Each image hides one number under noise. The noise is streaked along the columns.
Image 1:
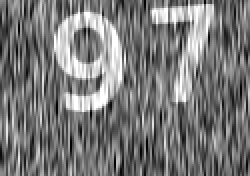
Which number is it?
97
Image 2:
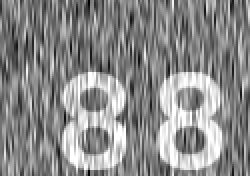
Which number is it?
88
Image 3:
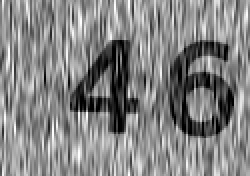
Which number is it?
46
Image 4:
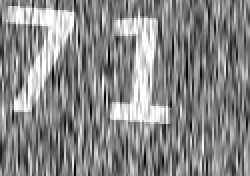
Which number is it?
71
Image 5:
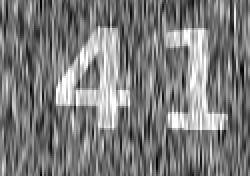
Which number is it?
41
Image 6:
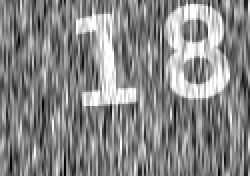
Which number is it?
18
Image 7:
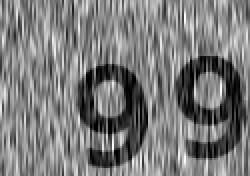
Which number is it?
99
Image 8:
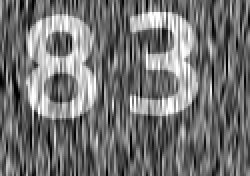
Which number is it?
83
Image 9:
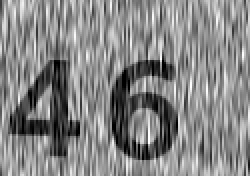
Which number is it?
46
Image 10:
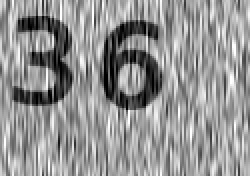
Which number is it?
36
